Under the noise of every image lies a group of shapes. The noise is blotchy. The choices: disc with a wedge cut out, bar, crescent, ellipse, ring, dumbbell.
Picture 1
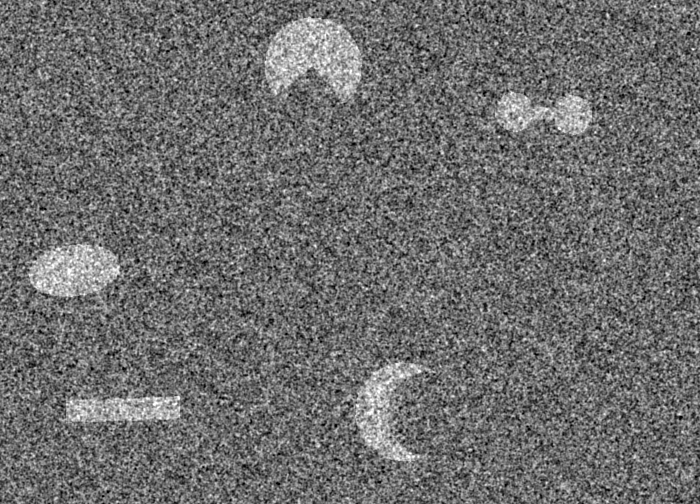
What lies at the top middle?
disc with a wedge cut out
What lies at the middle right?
nothing
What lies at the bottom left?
bar
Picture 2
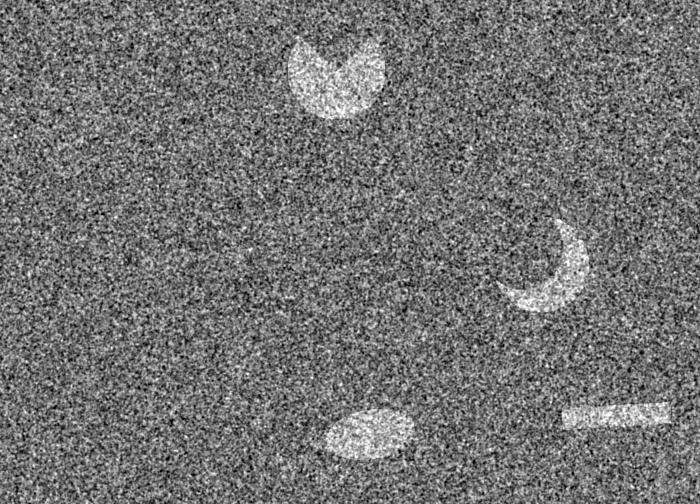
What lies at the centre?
nothing
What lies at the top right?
nothing
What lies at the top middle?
disc with a wedge cut out
